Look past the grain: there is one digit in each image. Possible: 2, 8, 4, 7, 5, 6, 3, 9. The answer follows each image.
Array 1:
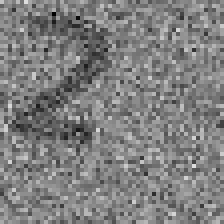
2
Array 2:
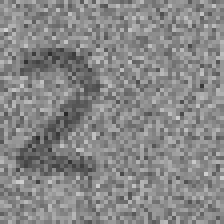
2
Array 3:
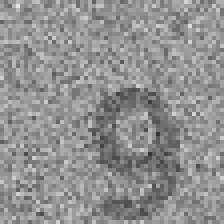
9
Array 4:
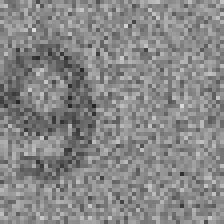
9
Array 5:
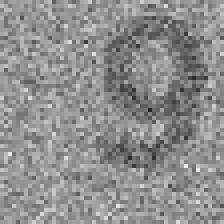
9
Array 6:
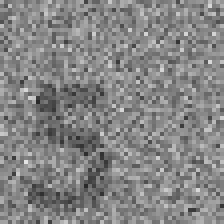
5
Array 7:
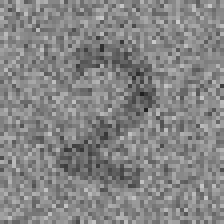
2
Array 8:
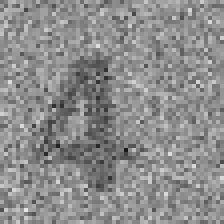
4
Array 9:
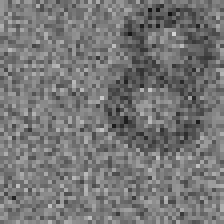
8
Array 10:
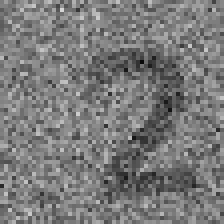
2
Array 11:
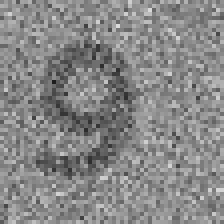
9
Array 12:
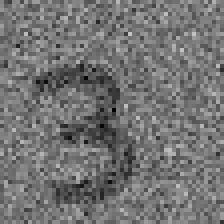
3
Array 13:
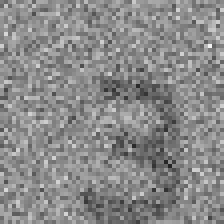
3
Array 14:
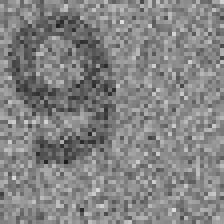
9
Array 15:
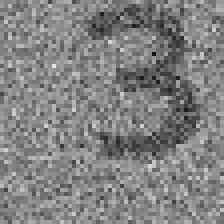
3
